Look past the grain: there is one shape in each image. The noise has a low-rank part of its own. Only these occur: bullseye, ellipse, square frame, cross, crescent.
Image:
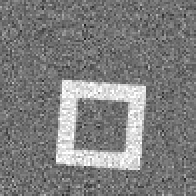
square frame
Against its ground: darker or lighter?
lighter
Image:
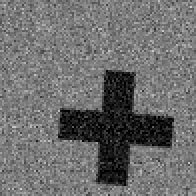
cross
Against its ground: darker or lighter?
darker
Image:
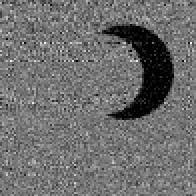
crescent
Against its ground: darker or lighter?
darker
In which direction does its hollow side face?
left
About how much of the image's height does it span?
half
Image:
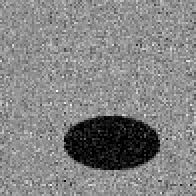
ellipse
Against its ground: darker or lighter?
darker
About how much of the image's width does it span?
half
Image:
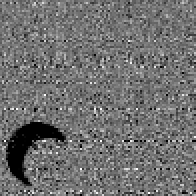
crescent
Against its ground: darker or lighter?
darker
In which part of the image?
bottom left
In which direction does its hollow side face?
down and right
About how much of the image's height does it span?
a third
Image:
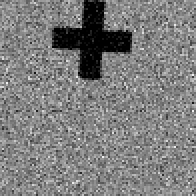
cross
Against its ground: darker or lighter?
darker
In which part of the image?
top middle
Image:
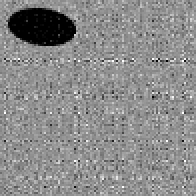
ellipse
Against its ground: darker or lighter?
darker
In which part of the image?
top left
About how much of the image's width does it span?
a third
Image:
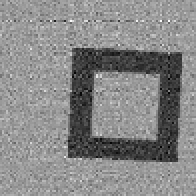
square frame
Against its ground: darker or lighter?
darker
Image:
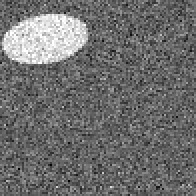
ellipse
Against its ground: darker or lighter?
lighter
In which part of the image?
top left
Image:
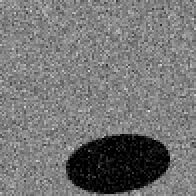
ellipse
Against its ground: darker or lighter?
darker
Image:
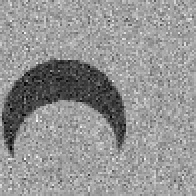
crescent
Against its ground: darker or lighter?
darker
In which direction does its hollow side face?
down
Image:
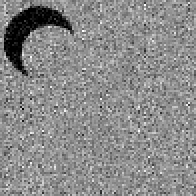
crescent
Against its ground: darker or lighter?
darker
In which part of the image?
top left
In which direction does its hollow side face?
down and right
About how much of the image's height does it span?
a third
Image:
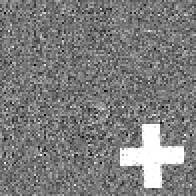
cross
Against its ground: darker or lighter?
lighter
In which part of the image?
bottom right
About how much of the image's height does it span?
a third
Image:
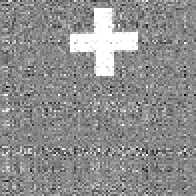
cross
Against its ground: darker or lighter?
lighter
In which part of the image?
top middle
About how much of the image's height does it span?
a third
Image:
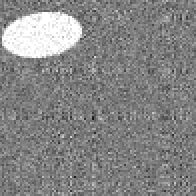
ellipse
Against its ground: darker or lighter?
lighter
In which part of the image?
top left
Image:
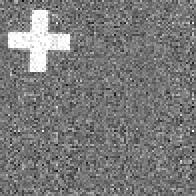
cross
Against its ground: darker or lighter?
lighter
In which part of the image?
top left
